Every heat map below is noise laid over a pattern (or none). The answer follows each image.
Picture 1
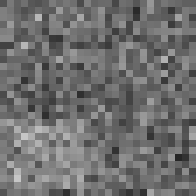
one block
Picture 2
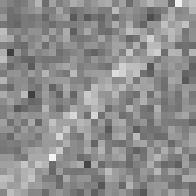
a diagonal band
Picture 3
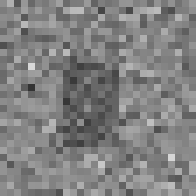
one block
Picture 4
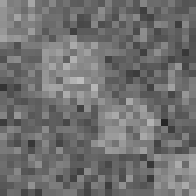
blocks along the diagonal
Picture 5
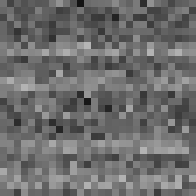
bands of rows
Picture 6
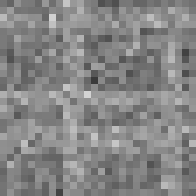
bands of rows crossing bands of columns
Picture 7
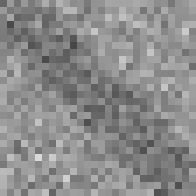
a diagonal band
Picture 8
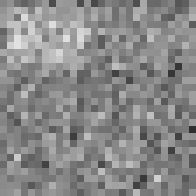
one block
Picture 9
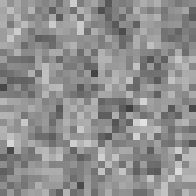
a checkerboard
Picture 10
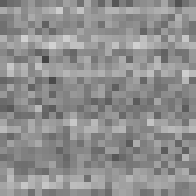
bands of rows
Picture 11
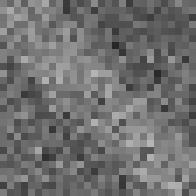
a diagonal band
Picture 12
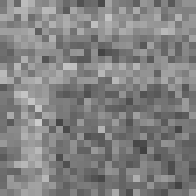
bands of rows crossing bands of columns
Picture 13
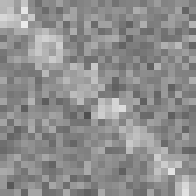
blocks along the diagonal
